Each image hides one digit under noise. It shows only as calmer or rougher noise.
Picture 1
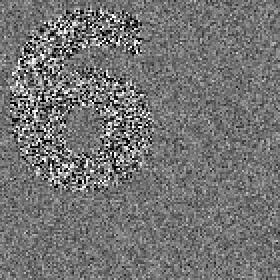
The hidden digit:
6
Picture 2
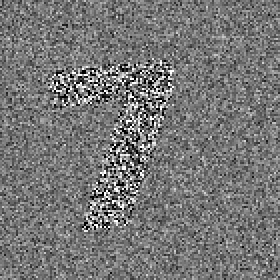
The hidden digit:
7
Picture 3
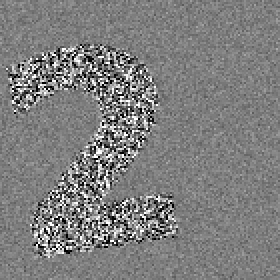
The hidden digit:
2
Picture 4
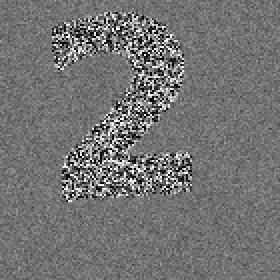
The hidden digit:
2
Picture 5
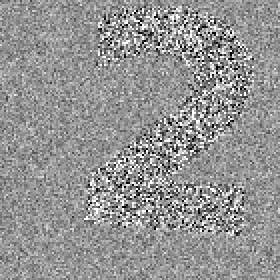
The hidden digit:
2
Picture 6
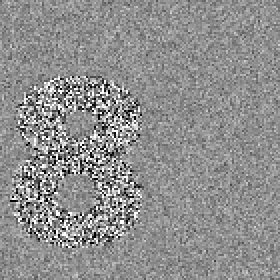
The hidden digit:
8
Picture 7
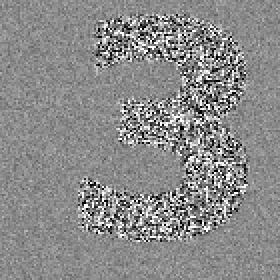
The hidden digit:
3
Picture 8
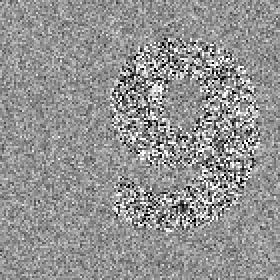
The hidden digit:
9
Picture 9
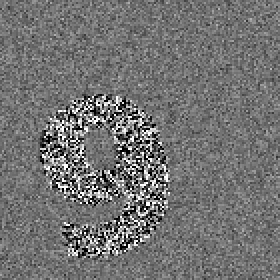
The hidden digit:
9
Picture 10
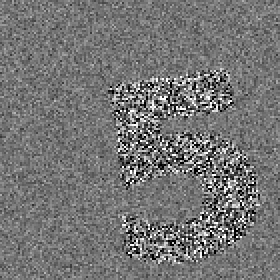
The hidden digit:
5
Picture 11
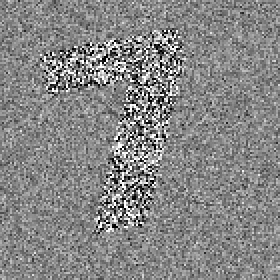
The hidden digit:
7
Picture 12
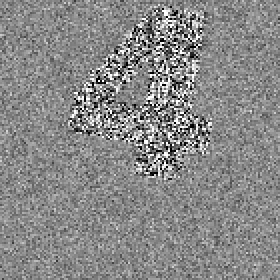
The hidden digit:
4
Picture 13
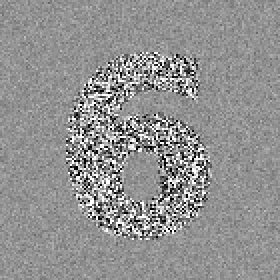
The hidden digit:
6
